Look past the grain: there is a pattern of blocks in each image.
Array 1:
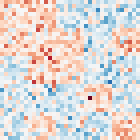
mirrored about the diagonal from the top left
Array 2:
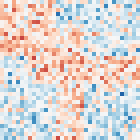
mirrored about the diagonal from the top left
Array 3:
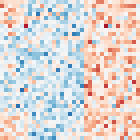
top and bottom mirror each other
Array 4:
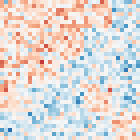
mirrored about the diagonal from the top left
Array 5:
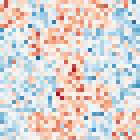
the same after a half turn
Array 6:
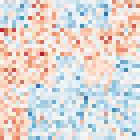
no symmetry
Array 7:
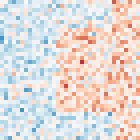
top and bottom mirror each other
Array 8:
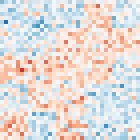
mirrored about the diagonal from the bottom left
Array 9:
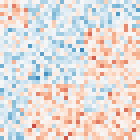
mirrored about the diagonal from the top left
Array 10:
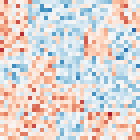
mirrored about the diagonal from the bottom left
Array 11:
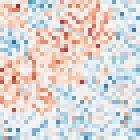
mirrored about the diagonal from the top left
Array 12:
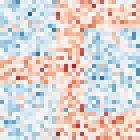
top and bottom mirror each other
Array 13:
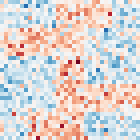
the same after a half turn
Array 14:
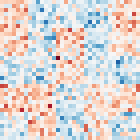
left and right mirror each other
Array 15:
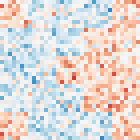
top and bottom mirror each other
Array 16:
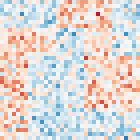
no symmetry
